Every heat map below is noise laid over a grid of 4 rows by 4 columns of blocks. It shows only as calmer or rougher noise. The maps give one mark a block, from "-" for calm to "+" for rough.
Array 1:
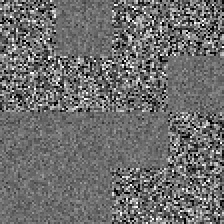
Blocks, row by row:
+-++
+++-
---+
--++
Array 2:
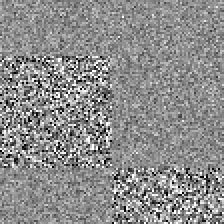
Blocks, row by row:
----
++--
++--
--++
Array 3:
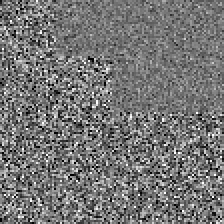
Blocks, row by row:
+---
++--
++++
++++
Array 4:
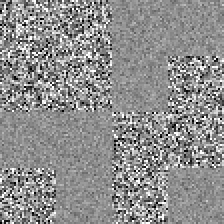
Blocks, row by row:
++--
++-+
--++
+-+-
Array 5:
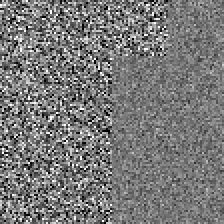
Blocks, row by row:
+++-
++--
++--
++--
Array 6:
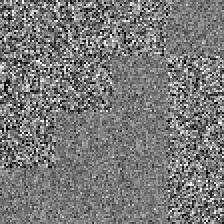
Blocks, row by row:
+++-
++-+
+--+
---+
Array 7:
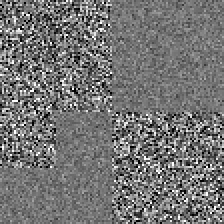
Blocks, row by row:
++--
++--
+-++
--++
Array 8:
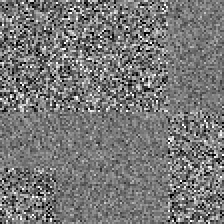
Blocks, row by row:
+++-
+++-
---+
+--+
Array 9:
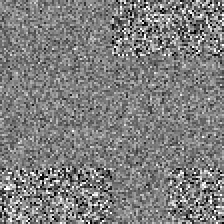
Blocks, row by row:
--++
----
----
++-+
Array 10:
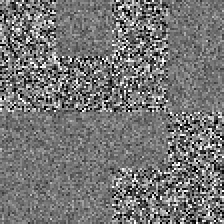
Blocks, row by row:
+-+-
+++-
---+
--++
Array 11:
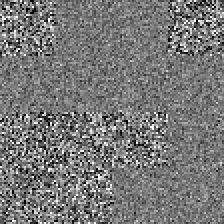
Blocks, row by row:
+--+
----
+++-
++--
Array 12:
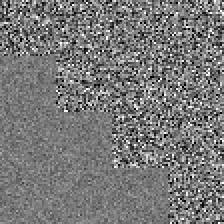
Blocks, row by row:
++++
-+++
--++
---+
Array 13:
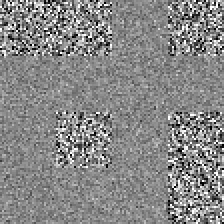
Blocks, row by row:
++-+
----
-+-+
---+
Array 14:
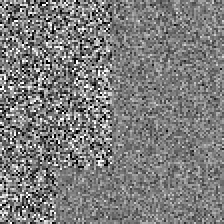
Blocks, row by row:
++--
++--
++--
+---
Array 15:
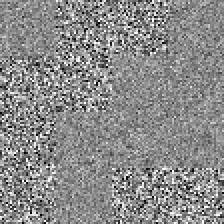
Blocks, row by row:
-++-
++--
+---
+-++
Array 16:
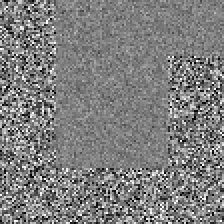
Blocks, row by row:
+---
+--+
+--+
++++
